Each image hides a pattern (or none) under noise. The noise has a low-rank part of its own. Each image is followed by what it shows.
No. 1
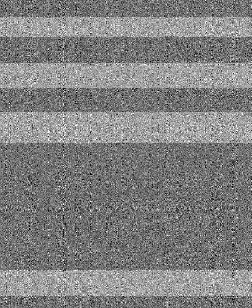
bands of rows
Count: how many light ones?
4
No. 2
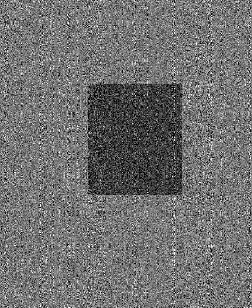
one block
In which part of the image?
centre
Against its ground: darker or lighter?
darker
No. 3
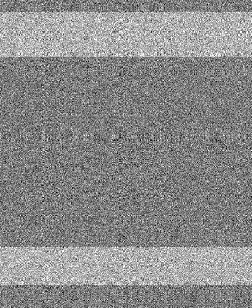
bands of rows
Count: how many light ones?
2
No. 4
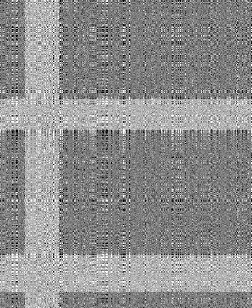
bands of rows crossing bands of columns
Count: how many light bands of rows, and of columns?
2 and 1
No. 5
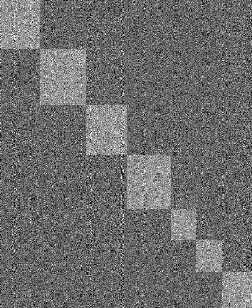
blocks along the diagonal
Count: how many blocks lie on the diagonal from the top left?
7
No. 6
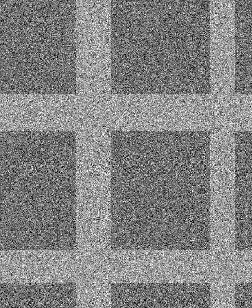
bands of rows crossing bands of columns
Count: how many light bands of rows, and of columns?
2 and 2
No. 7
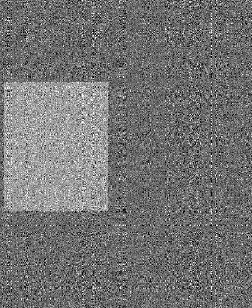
one block
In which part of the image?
middle left
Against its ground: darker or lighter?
lighter
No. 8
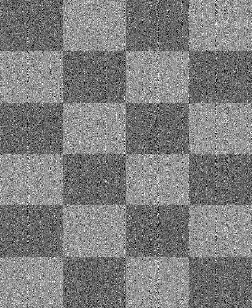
a checkerboard
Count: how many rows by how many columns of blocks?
6 by 4
